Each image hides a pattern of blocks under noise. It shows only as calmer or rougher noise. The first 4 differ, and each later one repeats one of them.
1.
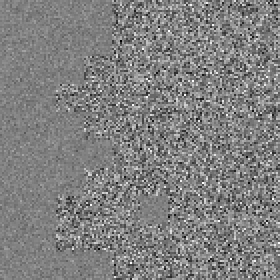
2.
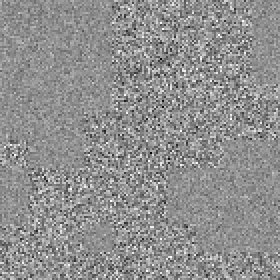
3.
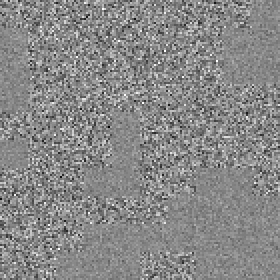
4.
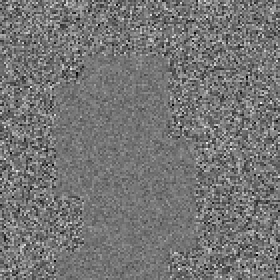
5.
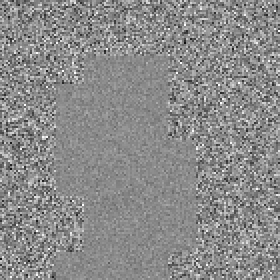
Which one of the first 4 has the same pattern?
4
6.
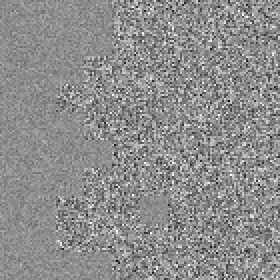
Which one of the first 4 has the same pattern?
1
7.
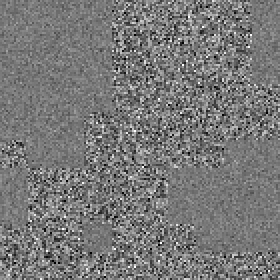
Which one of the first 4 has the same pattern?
2
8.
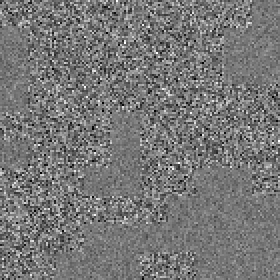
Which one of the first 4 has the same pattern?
3
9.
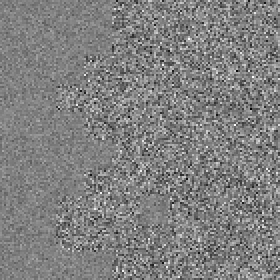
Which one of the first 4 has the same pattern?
1
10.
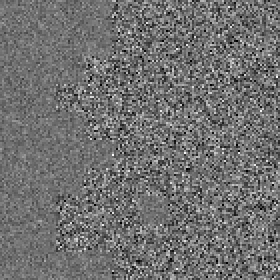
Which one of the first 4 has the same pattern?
1
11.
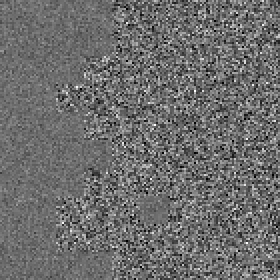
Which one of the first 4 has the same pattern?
1
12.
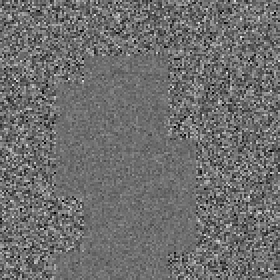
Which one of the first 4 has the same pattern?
4
